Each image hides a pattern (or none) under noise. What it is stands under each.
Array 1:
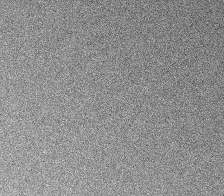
a smooth slope
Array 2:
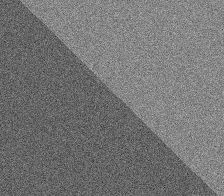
a sharp edge
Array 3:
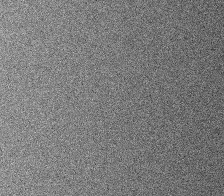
a smooth slope
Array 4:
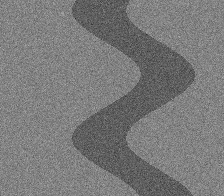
a wavy band
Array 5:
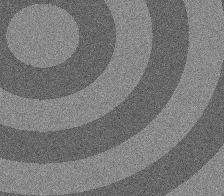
rings round one point
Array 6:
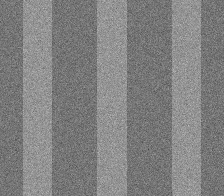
vertical stripes
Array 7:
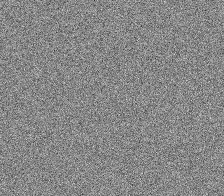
only noise
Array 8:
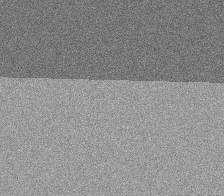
a sharp edge
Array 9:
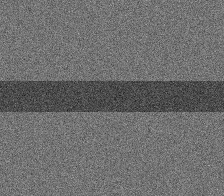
one horizontal stripe
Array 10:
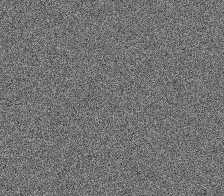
only noise
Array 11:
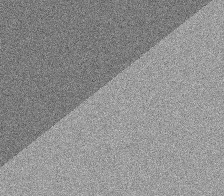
a sharp edge
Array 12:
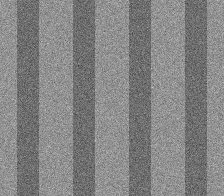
vertical stripes
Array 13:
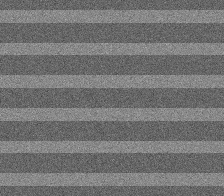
horizontal stripes
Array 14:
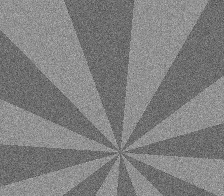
spokes from one point
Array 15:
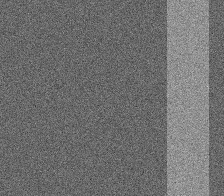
one vertical stripe
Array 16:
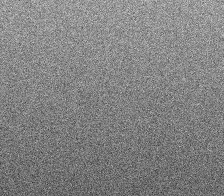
a smooth slope
